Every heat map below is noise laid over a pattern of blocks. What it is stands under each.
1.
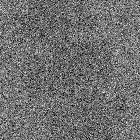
the same after a half turn
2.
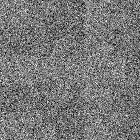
top and bottom mirror each other
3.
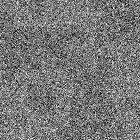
mirrored about the diagonal from the bottom left
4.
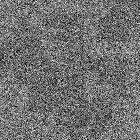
mirrored about the diagonal from the bottom left
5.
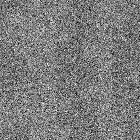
top and bottom mirror each other
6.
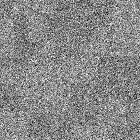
no symmetry
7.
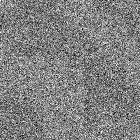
mirrored about the diagonal from the bottom left
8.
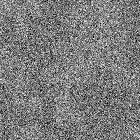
no symmetry
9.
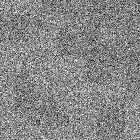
mirrored about the diagonal from the bottom left
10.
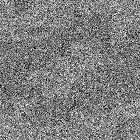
the same after a half turn
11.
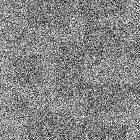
top and bottom mirror each other
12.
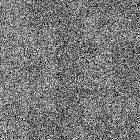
top and bottom mirror each other
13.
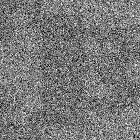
top and bottom mirror each other
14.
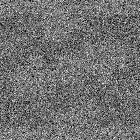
the same after a half turn
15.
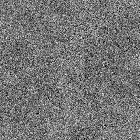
the same after a half turn
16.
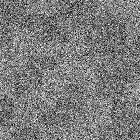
mirrored about the diagonal from the bottom left
